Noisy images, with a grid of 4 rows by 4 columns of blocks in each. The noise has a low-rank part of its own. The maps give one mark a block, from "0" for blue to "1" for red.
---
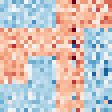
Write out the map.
0 0 1 1
1 1 1 0
1 0 1 0
0 0 1 0
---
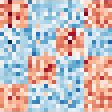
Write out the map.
1 0 0 1
0 0 1 0
0 1 0 1
1 0 0 1
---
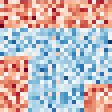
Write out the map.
1 1 1 1
0 0 0 0
1 0 0 0
1 0 0 1
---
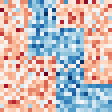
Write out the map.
1 0 1 1
1 0 0 1
1 1 0 1
1 1 0 0
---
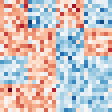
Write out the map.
1 0 1 0
1 1 0 1
0 1 0 0
1 1 0 0
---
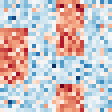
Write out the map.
0 0 1 0
1 0 1 0
1 0 0 0
0 0 1 0
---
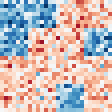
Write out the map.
0 0 1 1
0 1 1 0
1 1 1 1
1 1 0 1
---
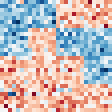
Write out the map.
0 0 1 1
0 1 0 0
1 1 1 0
1 1 1 1
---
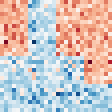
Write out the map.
1 0 1 1
1 0 1 1
0 0 0 1
0 0 0 0
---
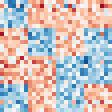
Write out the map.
0 1 1 1
1 0 1 0
1 1 0 0
0 1 0 1
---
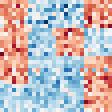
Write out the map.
1 0 0 1
1 0 1 0
1 0 0 1
0 0 0 1
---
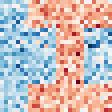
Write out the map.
0 1 1 1
0 0 1 0
0 0 1 0
0 1 1 1
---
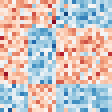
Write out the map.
1 1 0 0
1 0 1 1
1 0 1 1
0 1 0 0
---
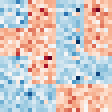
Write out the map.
0 1 0 1
1 1 0 1
0 1 0 0
0 0 1 1
